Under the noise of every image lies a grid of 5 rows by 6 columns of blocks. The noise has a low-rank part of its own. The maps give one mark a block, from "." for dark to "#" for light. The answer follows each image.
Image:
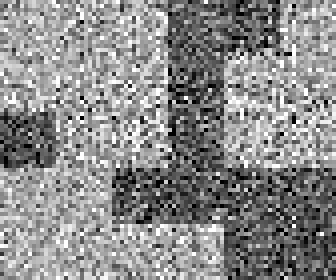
# # # . . #
# # # . # #
. # # . # #
# # . . . .
# # # # . .
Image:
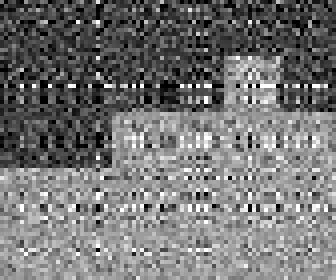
. . . . . .
. . . . # .
. . # # # #
# # # # # #
# # # # # #
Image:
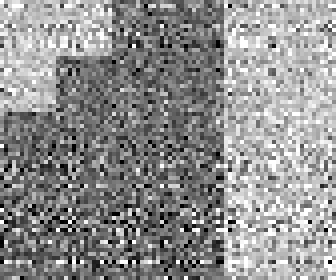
# # . . # #
# . . . # #
. . . . # #
. . . . # #
. . . . # #
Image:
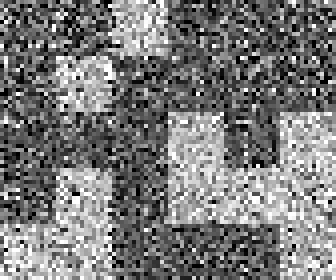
. . # . . .
. # . . . .
. . . # . #
. # . # # #
# # . . . #
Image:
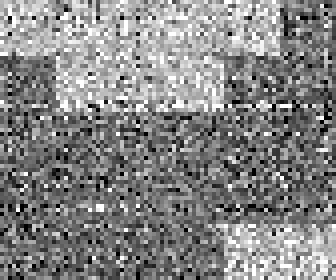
# # # # # .
. # # # . .
. . . . . .
. . . . . .
. . . . # #
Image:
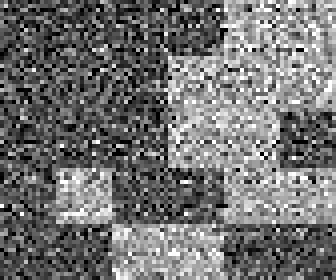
. . . . # #
. . . # # #
. . . # # .
. # . . # #
. . # # . .
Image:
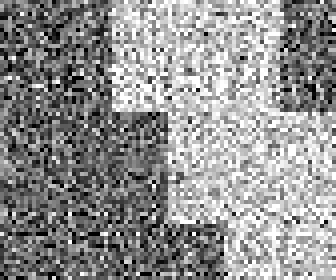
. . # # # .
. . # # # .
. . . # # #
. . . # # #
. . . . # #
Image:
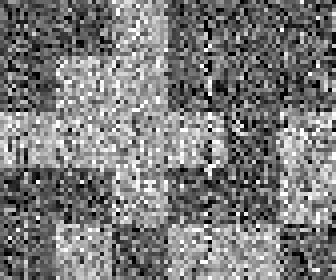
. . # . . .
. # # . . .
# # # # . #
. . # . . #
. # . # # .
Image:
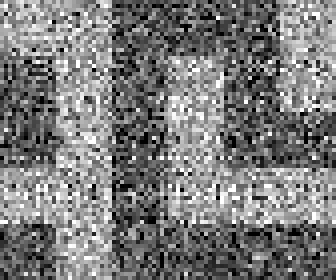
# # . . . #
. # . # . #
. # . # . .
# # . # # #
. # . . . .
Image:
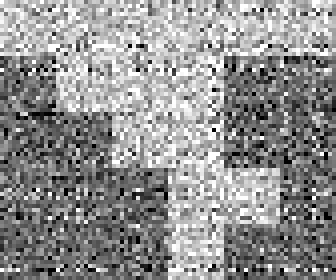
# # # # # #
. # # # . .
. . # # . .
. . . # # .
. . . # . .
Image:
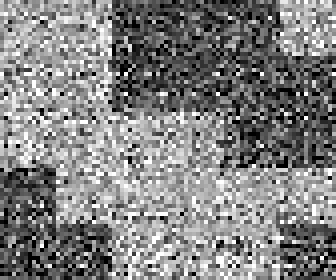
# # . . . #
# # . . . .
# # # # . .
. # # # # #
. . # # # .
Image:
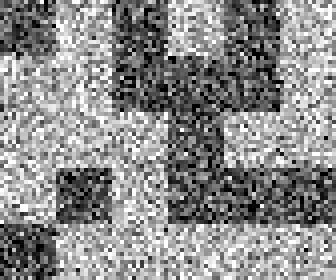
. # . # . #
# # . . . #
# # # . # #
# . # . . .
. # # # # #
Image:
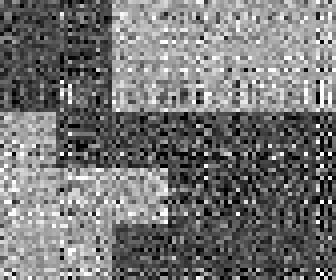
. . # # # #
. . # # # #
# . . . . .
# # # . . .
# # . . . .
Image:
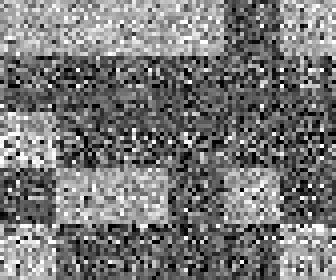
# # # # . #
. . . . . .
# . . . . .
. # # . # .
# . . . . #
